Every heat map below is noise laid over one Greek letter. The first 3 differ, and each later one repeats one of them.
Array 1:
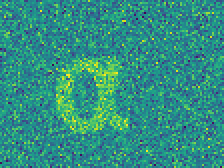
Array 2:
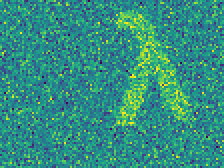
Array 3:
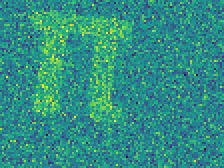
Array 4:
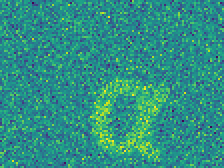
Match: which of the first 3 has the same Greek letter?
1
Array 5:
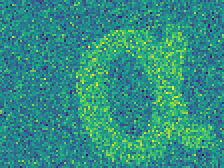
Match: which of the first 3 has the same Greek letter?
1
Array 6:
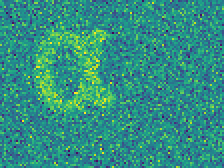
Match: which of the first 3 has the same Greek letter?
1
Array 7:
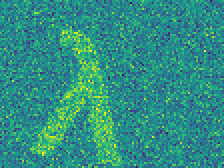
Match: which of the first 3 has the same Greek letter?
2
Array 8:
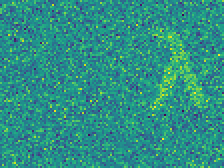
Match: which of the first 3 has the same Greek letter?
2
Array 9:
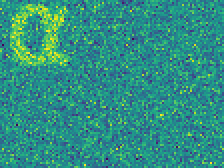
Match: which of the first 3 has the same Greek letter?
1
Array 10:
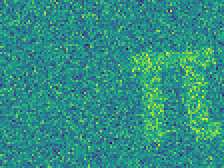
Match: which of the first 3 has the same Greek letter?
3
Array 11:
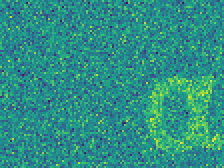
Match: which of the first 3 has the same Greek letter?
1
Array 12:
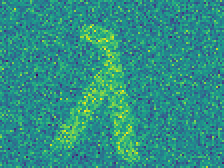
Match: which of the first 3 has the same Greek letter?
2
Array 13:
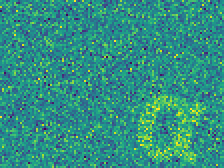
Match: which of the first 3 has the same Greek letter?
1
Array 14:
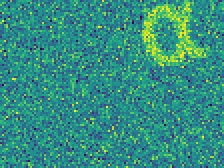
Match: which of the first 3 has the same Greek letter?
1
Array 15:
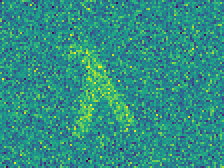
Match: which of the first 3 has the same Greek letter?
2
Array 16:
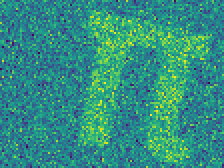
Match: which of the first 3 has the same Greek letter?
3
